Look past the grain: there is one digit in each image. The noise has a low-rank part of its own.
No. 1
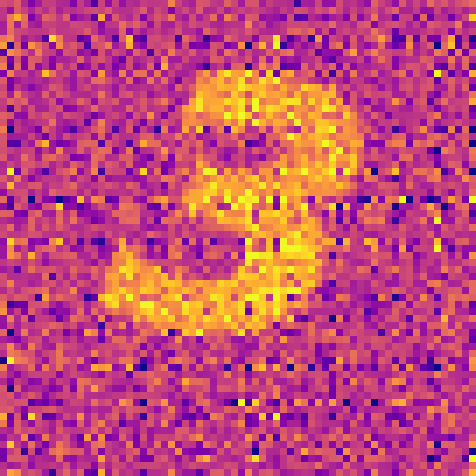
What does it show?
light 3
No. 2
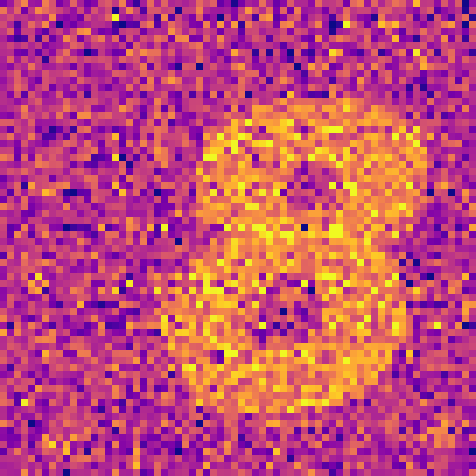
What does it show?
light 8
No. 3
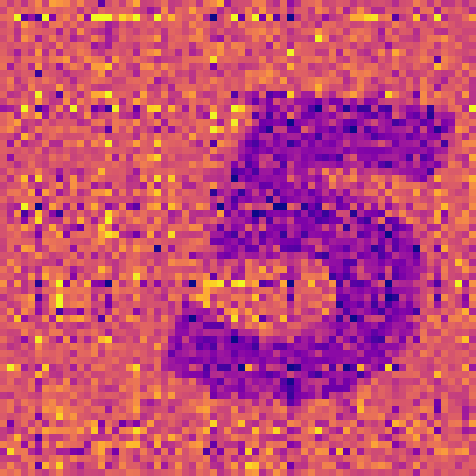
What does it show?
dark 5
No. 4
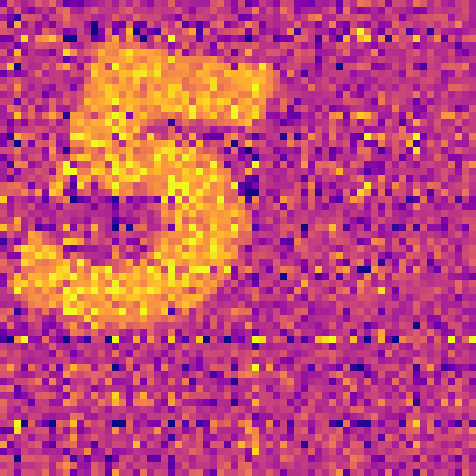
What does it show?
light 5
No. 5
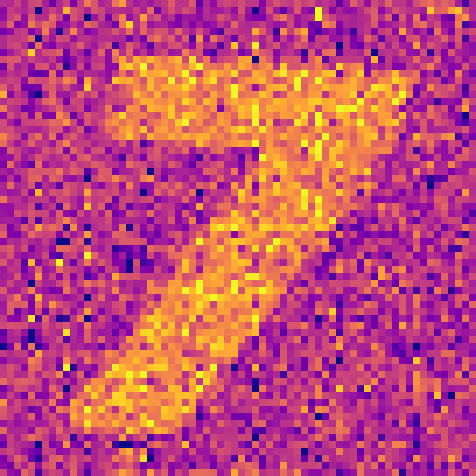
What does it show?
light 7
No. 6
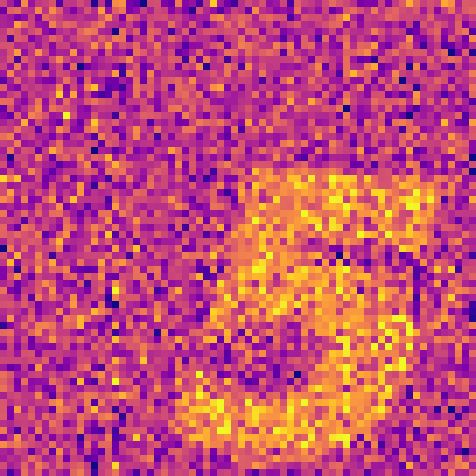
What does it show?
light 5
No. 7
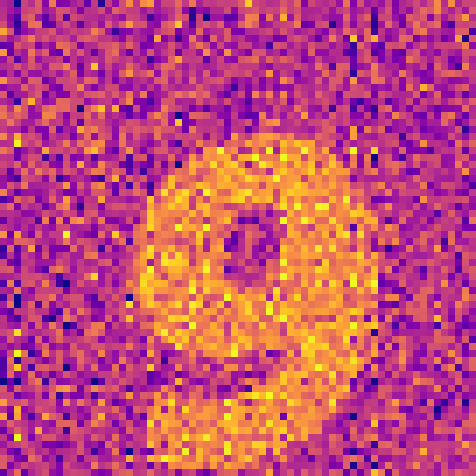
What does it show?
light 9
